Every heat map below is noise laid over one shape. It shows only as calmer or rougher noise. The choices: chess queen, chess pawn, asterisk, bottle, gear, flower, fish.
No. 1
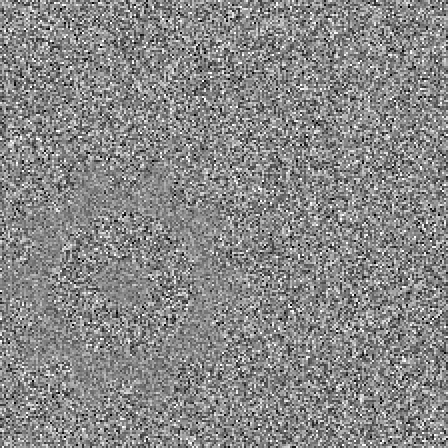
calm gear
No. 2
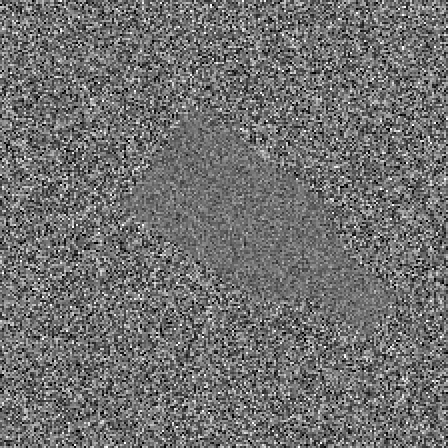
calm bottle
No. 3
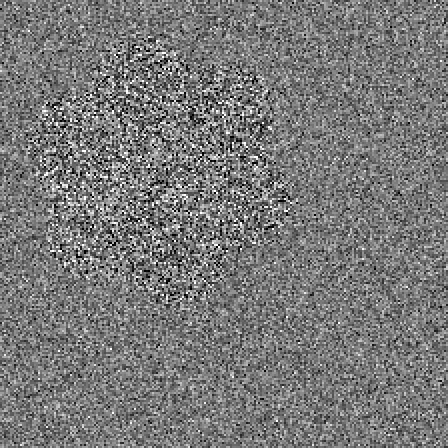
rough flower
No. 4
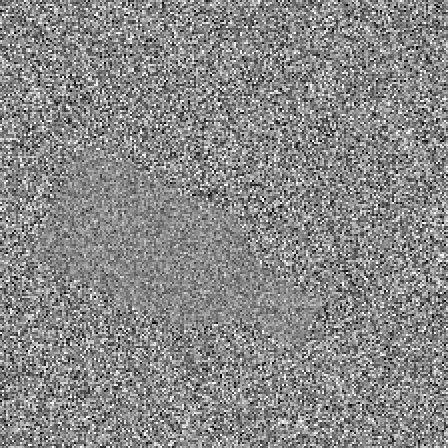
calm bottle
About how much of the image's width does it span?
two thirds
